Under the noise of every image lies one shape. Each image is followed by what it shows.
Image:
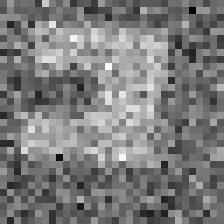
square with a notch
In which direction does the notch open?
left
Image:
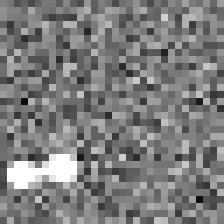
dumbbell
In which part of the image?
bottom left
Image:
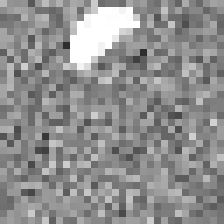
half disc
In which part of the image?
top middle
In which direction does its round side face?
up and left
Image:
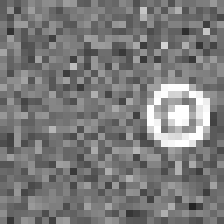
bullseye
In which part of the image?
middle right
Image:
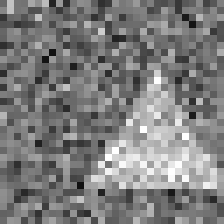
triangle
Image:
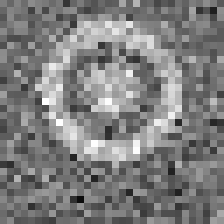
bullseye
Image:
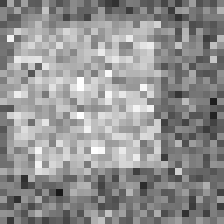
square
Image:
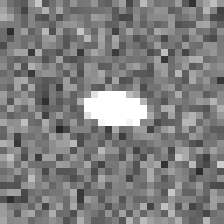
ellipse
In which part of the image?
centre
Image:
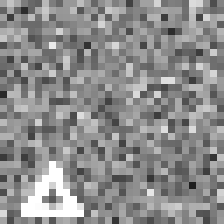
triangle frame
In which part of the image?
bottom left
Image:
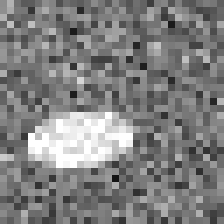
ellipse
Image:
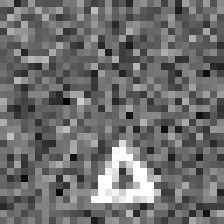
triangle frame
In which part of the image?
bottom middle
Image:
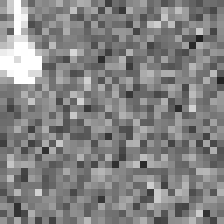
lollipop
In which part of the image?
top left
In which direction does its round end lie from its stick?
down
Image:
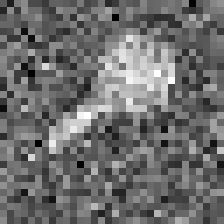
lollipop
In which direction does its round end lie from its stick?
up and right
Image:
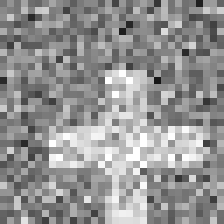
cross
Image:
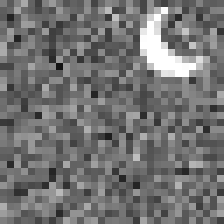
crescent
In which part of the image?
top right
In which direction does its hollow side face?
up and right
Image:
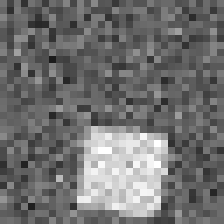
square
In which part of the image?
bottom middle
